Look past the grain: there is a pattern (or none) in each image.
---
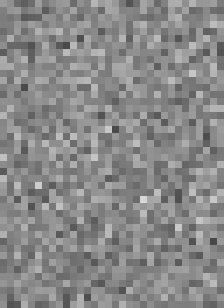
only noise
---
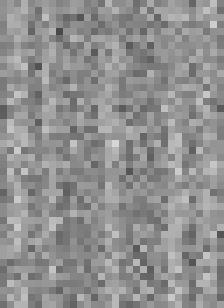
bands of columns
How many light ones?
5
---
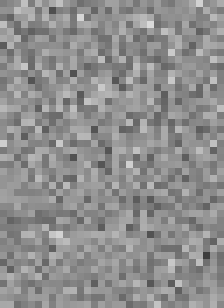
only noise
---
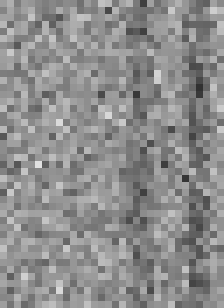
bands of columns
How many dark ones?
2
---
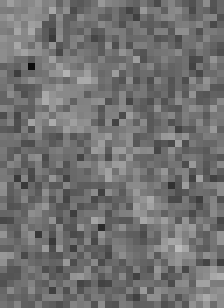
blocks along the diagonal
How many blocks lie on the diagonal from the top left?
6
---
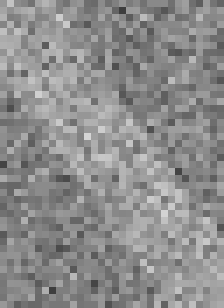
a diagonal band
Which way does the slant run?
top left to bottom right
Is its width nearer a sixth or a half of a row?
a half
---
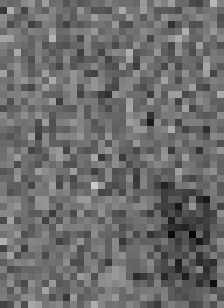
one block
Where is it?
bottom right
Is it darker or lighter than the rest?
darker
